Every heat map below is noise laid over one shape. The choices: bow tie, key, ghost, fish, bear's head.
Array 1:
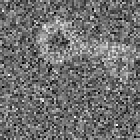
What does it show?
light key
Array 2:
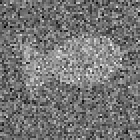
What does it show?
light fish
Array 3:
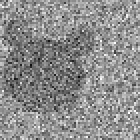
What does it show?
dark bear's head
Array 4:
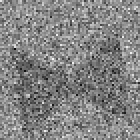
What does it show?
dark bow tie
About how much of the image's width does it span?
nearly all
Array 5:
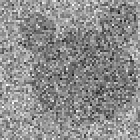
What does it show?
dark bear's head
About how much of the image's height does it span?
nearly all
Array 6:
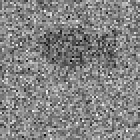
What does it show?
dark fish
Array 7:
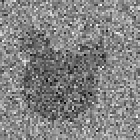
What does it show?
dark bear's head
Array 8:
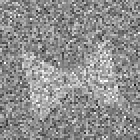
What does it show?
light bow tie
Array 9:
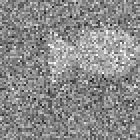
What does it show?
light fish
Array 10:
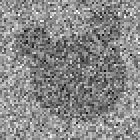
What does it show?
dark bear's head
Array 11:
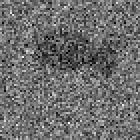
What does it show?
dark fish
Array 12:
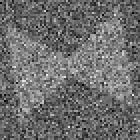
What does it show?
light bow tie
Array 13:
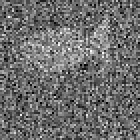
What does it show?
light fish
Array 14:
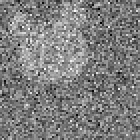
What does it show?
light bear's head
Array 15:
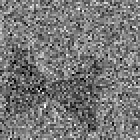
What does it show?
dark bow tie
